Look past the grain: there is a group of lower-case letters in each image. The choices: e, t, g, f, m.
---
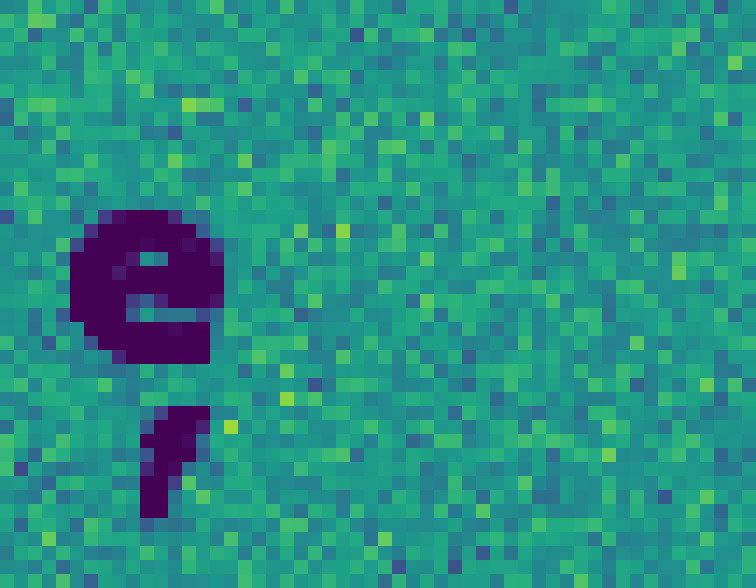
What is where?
middle left: e; bottom left: f
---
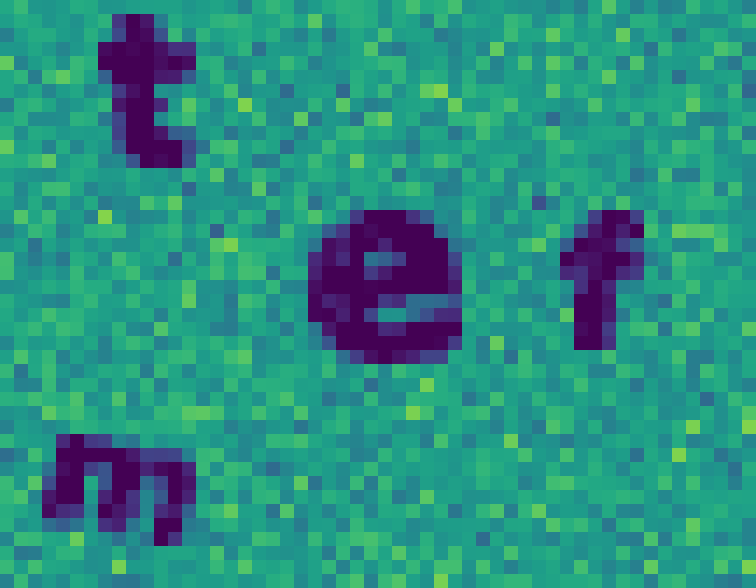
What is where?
top left: t; centre: e; middle right: f; bottom left: m
